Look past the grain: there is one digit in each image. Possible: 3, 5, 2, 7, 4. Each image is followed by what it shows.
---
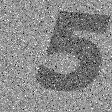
dark 5
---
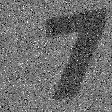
dark 7
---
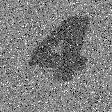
dark 4
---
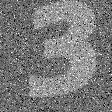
light 3
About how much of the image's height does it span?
nearly all
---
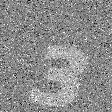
light 3
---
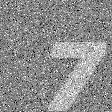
light 7
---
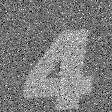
light 4
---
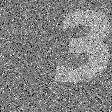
light 3
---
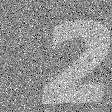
light 2
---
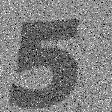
dark 5
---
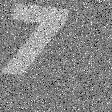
light 7
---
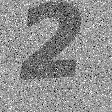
dark 2
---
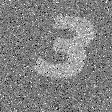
light 3
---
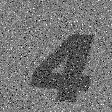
dark 4
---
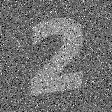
light 2
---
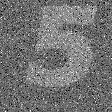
light 5
